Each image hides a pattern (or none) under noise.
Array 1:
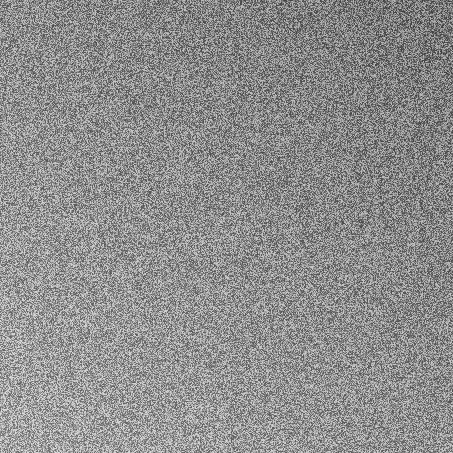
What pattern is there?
a smooth slope
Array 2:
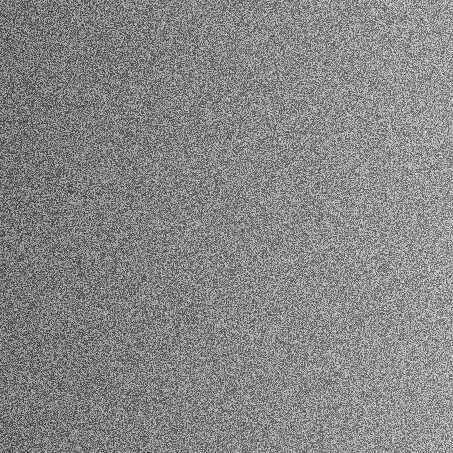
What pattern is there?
a smooth slope
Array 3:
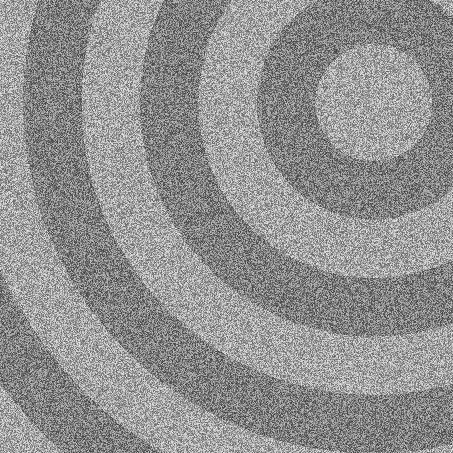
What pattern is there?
rings round one point
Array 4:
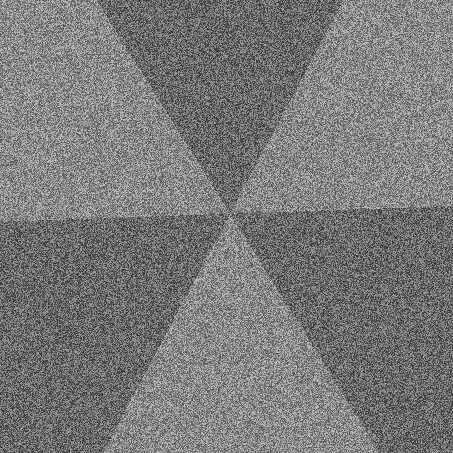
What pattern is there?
spokes from one point
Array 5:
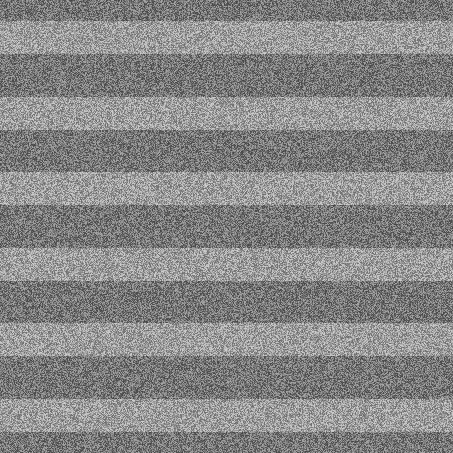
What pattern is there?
horizontal stripes
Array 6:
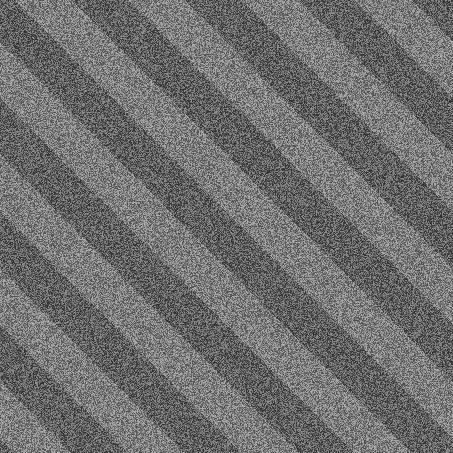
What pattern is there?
diagonal stripes
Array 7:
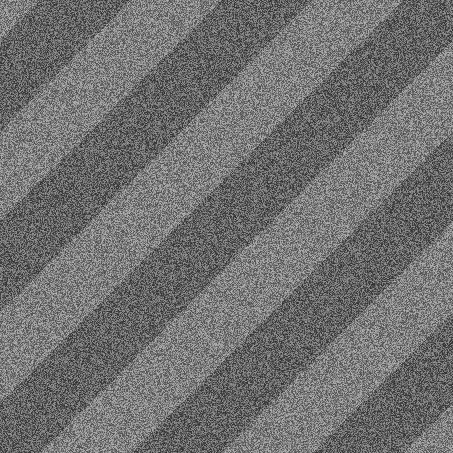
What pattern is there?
diagonal stripes
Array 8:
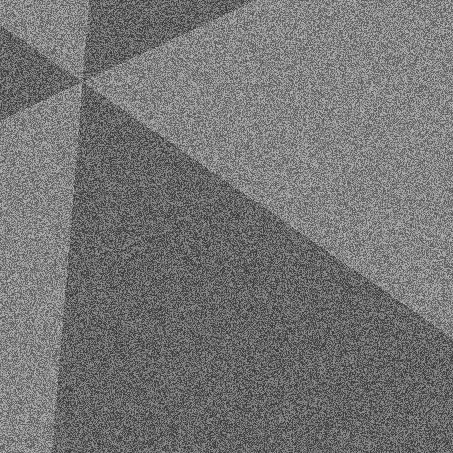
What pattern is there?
spokes from one point
